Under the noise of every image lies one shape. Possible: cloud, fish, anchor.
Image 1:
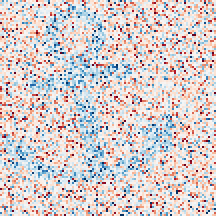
blue anchor
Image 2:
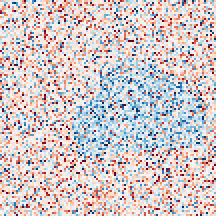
blue cloud
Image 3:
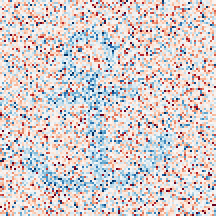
blue anchor
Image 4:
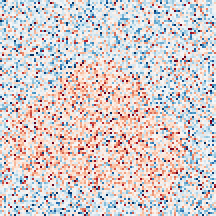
red cloud
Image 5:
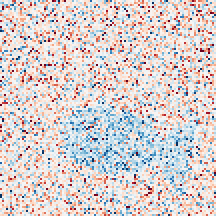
blue fish
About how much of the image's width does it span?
two thirds
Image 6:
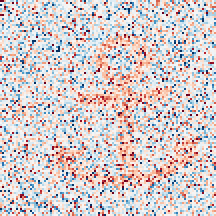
red anchor
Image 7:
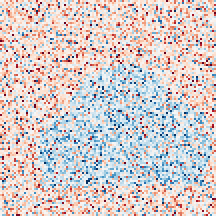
blue cloud
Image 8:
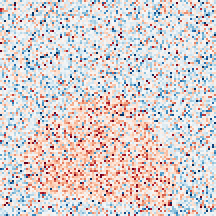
red cloud
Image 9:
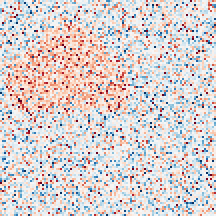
red cloud
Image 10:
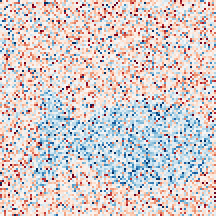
blue fish
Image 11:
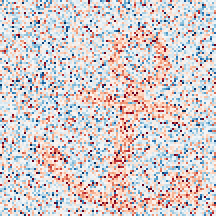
red anchor
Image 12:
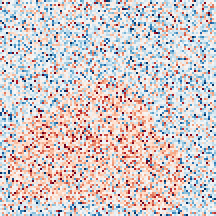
red cloud
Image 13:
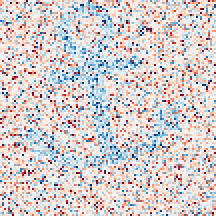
blue anchor
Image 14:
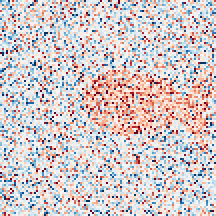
red fish
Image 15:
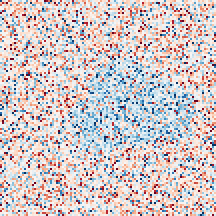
blue cloud
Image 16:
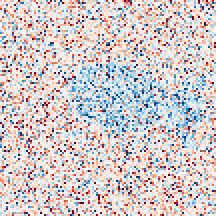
blue fish
